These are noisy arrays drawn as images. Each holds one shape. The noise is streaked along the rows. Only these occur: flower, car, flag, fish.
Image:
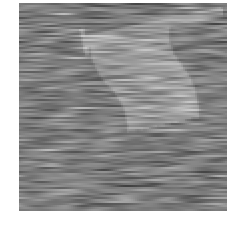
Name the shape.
flag
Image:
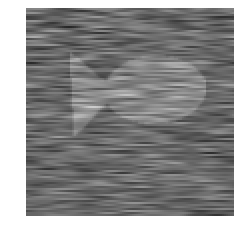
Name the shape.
fish
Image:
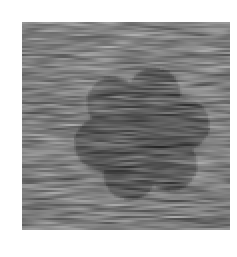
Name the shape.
flower
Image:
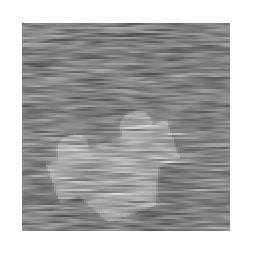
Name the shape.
car
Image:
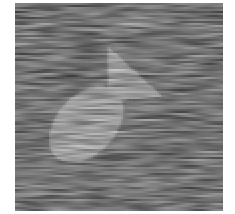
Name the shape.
fish
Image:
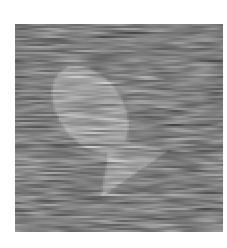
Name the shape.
fish
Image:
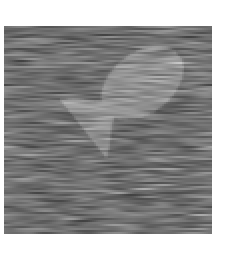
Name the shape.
fish
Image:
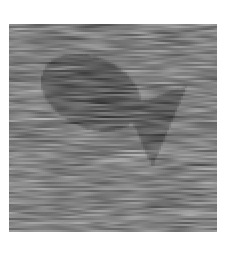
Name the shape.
fish
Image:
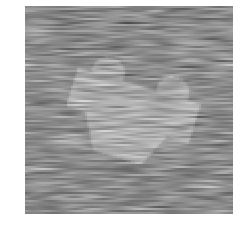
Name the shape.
car
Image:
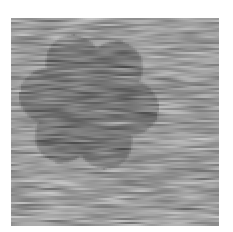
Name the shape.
flower
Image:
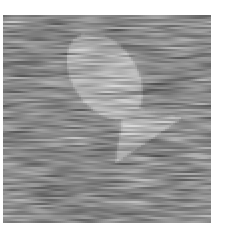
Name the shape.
fish
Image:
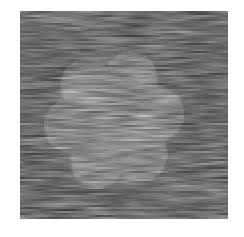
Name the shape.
flower
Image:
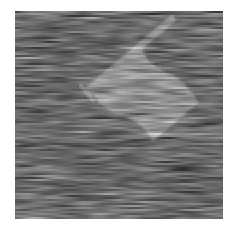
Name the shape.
flag
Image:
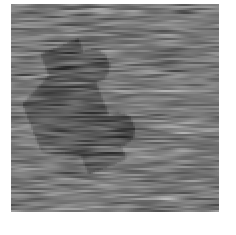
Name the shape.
car
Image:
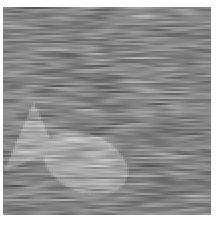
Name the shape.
fish
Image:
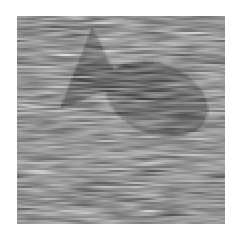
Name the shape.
fish
